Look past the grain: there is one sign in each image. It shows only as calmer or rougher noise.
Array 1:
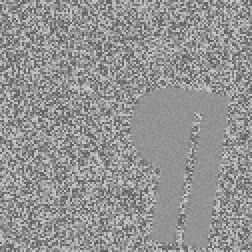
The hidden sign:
pilcrow
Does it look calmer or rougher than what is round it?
calmer
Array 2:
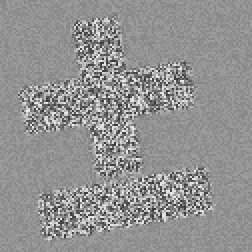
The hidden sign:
plus-minus sign
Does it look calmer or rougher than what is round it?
rougher
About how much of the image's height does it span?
nearly all
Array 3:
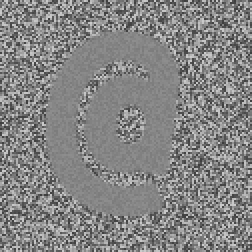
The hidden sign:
at sign
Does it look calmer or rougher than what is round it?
calmer
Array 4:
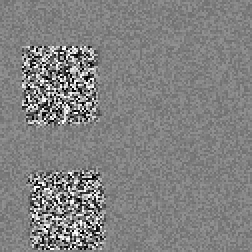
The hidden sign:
colon
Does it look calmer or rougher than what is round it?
rougher
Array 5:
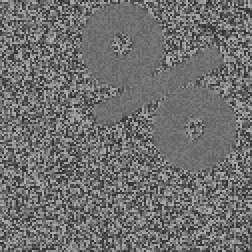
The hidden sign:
percent sign
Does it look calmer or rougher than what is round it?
calmer
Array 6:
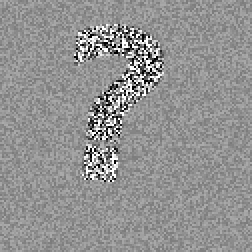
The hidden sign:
question mark
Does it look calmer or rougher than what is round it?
rougher
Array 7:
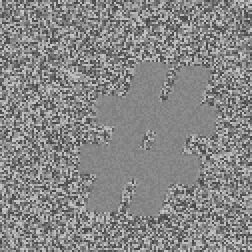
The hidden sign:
hash sign
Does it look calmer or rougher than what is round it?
calmer
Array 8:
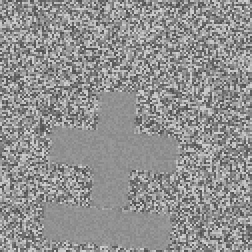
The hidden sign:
plus-minus sign
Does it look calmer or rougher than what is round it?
calmer
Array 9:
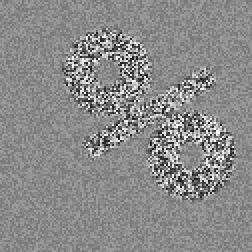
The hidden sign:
percent sign
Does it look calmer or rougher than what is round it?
rougher
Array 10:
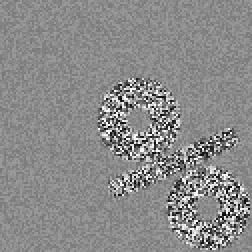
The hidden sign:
percent sign
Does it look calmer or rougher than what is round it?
rougher
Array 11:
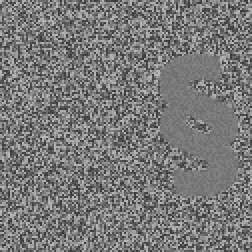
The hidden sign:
section sign
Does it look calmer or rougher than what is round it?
calmer
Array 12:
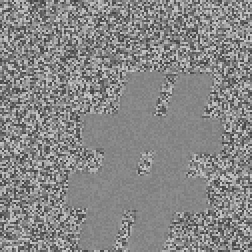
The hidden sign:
hash sign
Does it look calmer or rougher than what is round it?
calmer
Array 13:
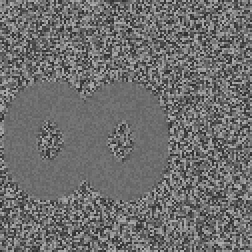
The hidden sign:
infinity sign
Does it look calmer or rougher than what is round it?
calmer
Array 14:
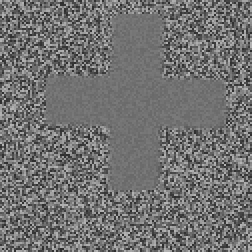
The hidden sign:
plus sign
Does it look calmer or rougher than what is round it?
calmer
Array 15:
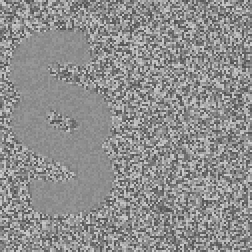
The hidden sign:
section sign
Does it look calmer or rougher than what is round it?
calmer
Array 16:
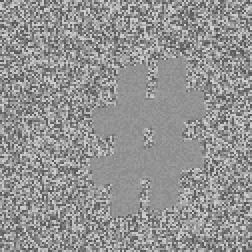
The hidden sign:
hash sign
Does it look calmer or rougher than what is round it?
calmer
